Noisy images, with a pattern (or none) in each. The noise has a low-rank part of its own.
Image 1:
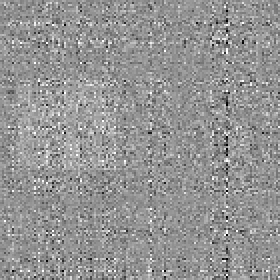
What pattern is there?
one block
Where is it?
middle left
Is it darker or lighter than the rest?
lighter
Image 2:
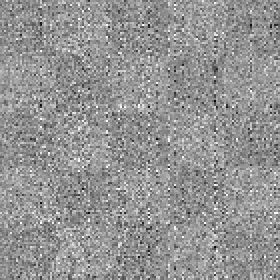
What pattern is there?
a checkerboard
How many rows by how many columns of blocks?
5 by 5
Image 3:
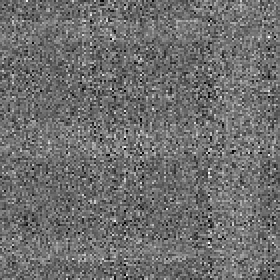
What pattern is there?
bands of rows crossing bands of columns
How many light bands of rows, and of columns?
3 and 1
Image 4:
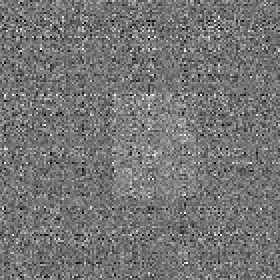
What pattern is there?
one block
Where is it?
centre
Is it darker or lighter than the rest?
lighter
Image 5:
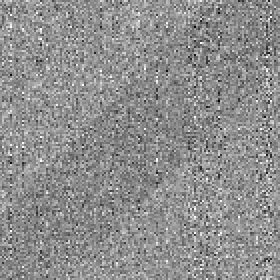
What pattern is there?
a diagonal band
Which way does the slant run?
bottom left to top right
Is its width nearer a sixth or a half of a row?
a half
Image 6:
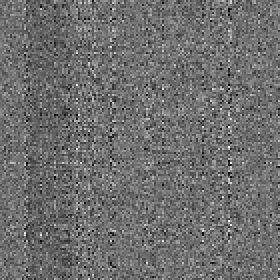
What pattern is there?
one band of columns
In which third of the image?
left
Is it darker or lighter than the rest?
darker
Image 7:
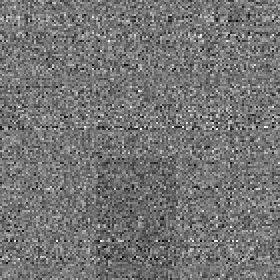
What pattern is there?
one block
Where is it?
bottom middle
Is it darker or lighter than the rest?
darker
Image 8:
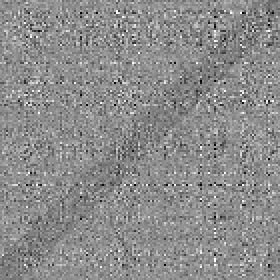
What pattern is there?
a diagonal band
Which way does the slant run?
bottom left to top right
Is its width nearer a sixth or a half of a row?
a sixth
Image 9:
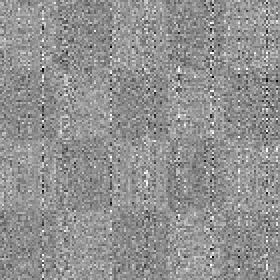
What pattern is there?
a checkerboard
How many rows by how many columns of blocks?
4 by 5
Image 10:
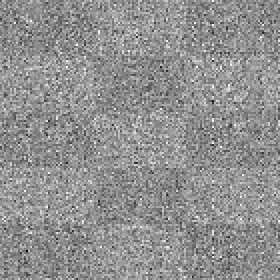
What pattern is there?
a checkerboard
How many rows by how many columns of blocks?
5 by 3
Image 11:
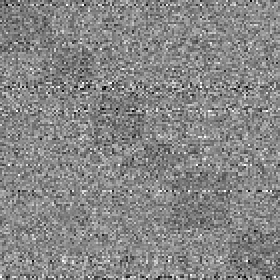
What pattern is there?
blocks along the diagonal
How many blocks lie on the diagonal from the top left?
6
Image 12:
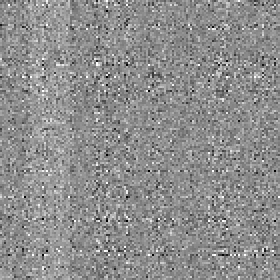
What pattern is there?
one band of columns
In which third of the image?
left
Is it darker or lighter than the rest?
lighter
